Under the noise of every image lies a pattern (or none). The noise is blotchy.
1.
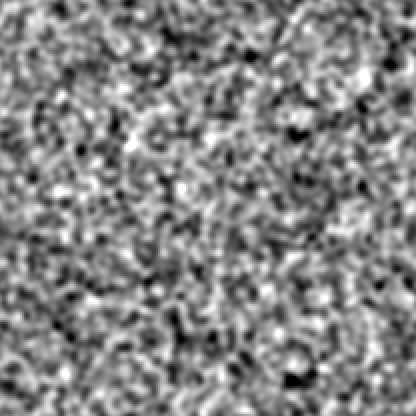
only noise
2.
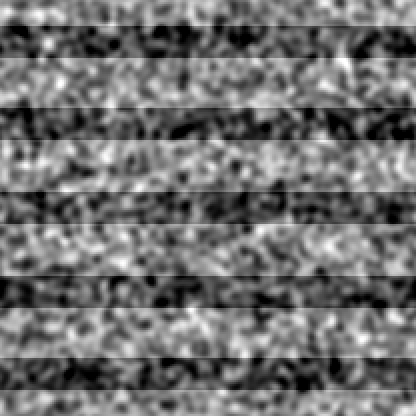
horizontal stripes
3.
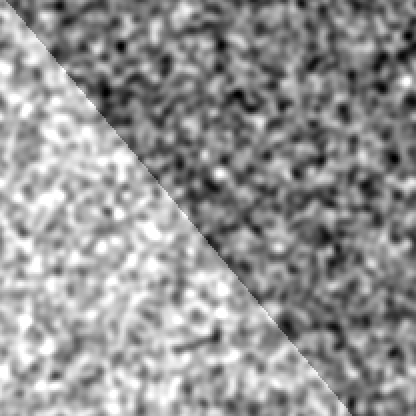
a sharp edge
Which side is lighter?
bottom left
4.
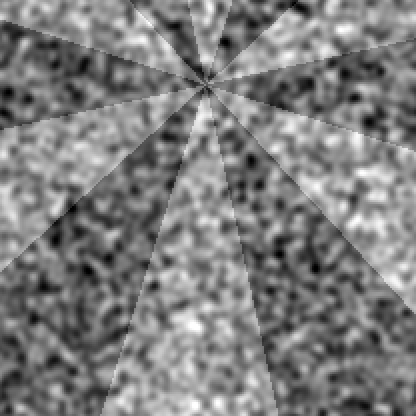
spokes from one point
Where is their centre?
top middle
